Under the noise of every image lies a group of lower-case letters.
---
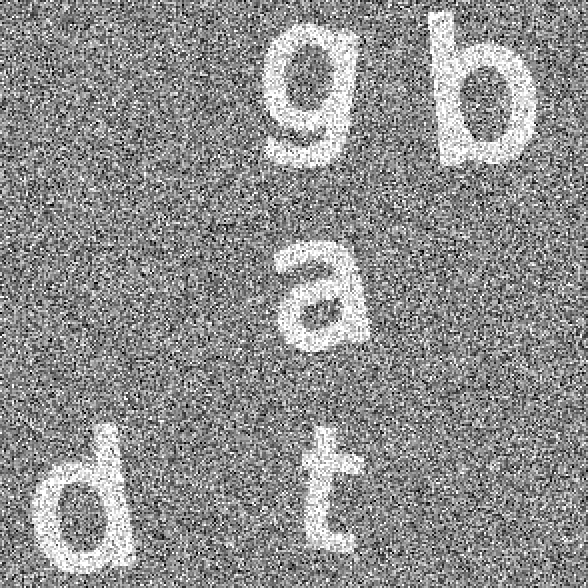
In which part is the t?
bottom middle
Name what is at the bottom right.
nothing
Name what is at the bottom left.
d
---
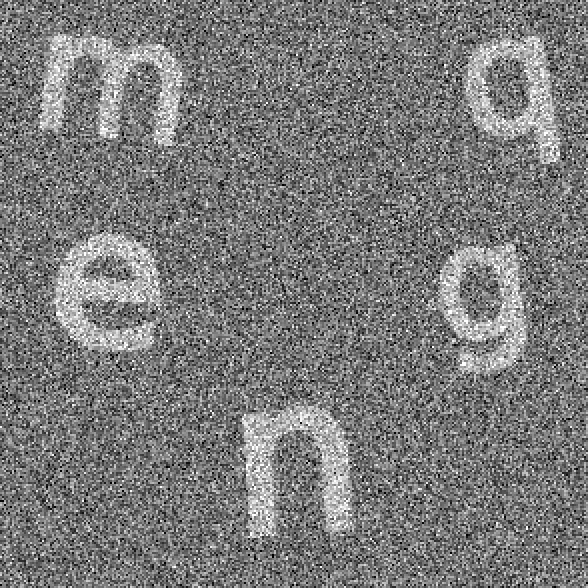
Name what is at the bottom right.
nothing
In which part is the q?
top right
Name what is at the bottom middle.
n
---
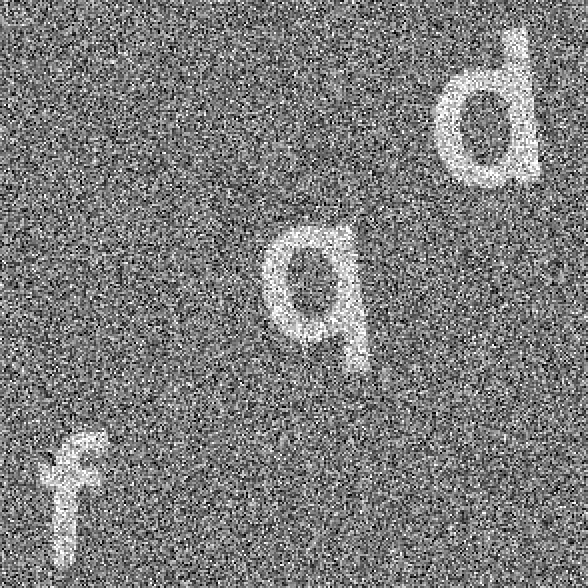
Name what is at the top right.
d
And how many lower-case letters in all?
3
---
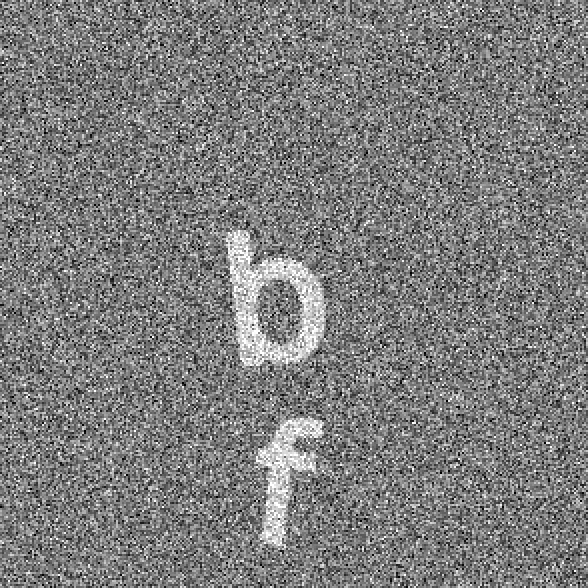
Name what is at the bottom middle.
f
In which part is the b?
centre
